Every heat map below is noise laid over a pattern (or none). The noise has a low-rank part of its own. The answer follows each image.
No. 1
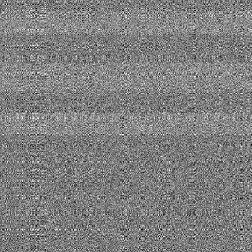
bands of rows
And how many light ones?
3
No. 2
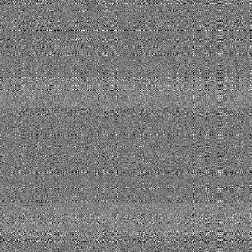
bands of rows
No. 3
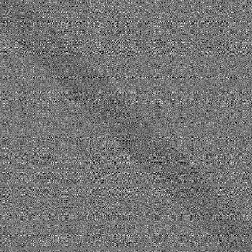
a diagonal band
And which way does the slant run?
top left to bottom right
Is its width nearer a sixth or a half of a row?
a sixth
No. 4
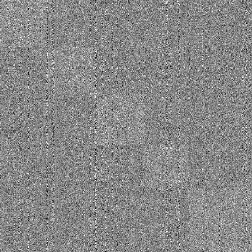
blocks along the diagonal
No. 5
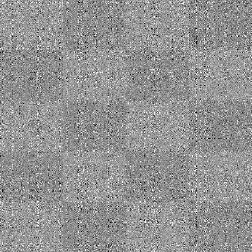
a checkerboard
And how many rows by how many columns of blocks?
5 by 4
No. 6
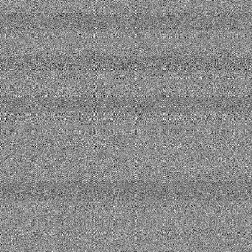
bands of rows
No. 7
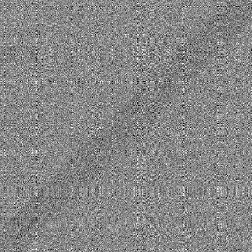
a diagonal band
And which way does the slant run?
bottom left to top right
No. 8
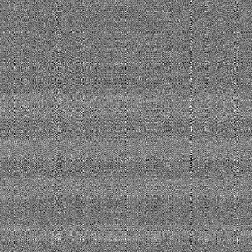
bands of rows
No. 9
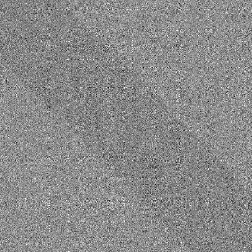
a diagonal band
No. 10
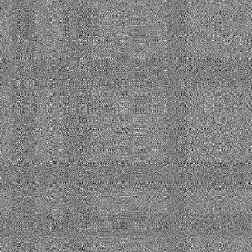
bands of rows crossing bands of columns
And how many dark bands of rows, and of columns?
3 and 3
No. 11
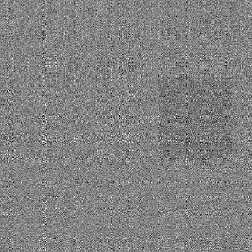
one block
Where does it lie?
middle right
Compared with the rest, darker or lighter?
darker
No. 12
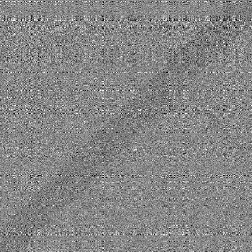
a diagonal band
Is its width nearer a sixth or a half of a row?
a sixth
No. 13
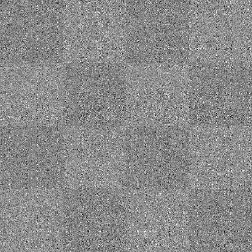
a checkerboard
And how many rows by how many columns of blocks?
4 by 4
